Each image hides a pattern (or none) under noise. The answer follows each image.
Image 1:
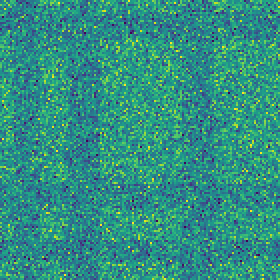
bands of rows crossing bands of columns
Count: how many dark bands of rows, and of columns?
3 and 3
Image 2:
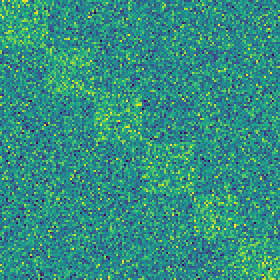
blocks along the diagonal
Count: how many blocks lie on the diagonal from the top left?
6
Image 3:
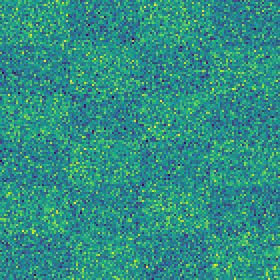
a checkerboard
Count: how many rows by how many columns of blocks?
6 by 4
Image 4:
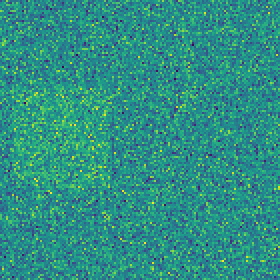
one block
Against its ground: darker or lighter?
lighter
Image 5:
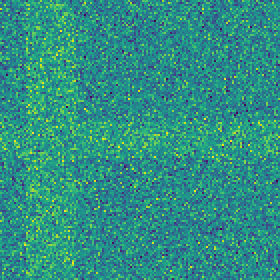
bands of rows crossing bands of columns
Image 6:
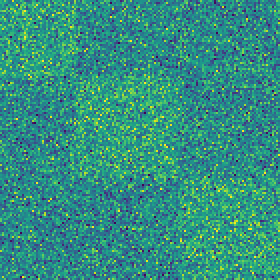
blocks along the diagonal
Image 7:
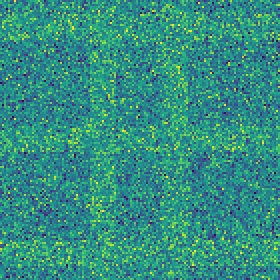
bands of rows crossing bands of columns
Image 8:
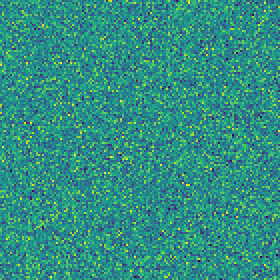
only noise
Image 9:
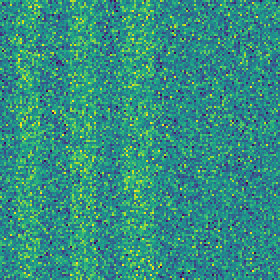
bands of columns
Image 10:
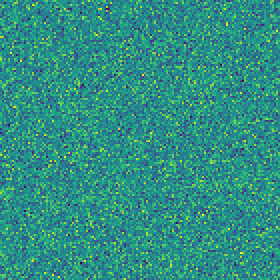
only noise
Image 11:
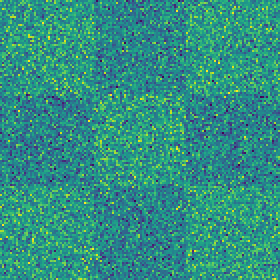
a checkerboard
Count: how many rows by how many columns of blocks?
3 by 3
